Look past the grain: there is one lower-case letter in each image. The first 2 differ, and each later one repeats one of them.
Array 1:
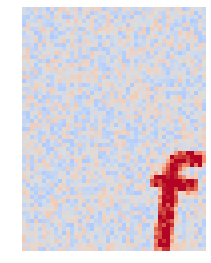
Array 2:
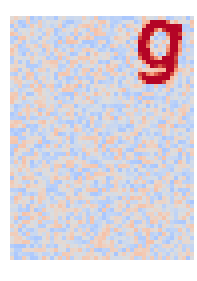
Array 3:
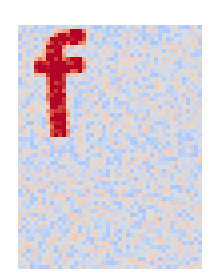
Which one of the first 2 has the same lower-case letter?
1
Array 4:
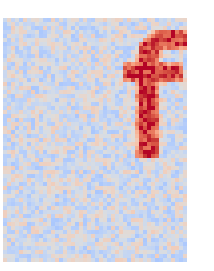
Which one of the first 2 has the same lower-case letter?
1
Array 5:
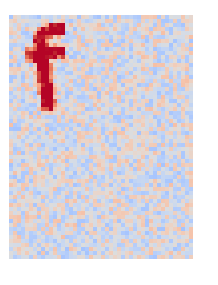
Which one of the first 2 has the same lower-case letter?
1
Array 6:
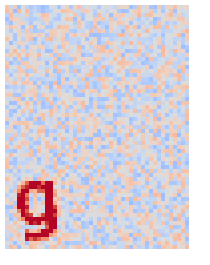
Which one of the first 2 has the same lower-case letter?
2
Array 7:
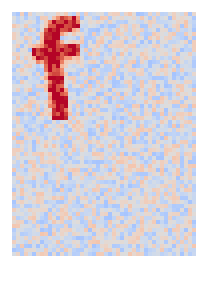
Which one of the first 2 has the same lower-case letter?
1
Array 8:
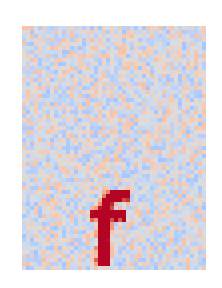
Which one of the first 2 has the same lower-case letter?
1
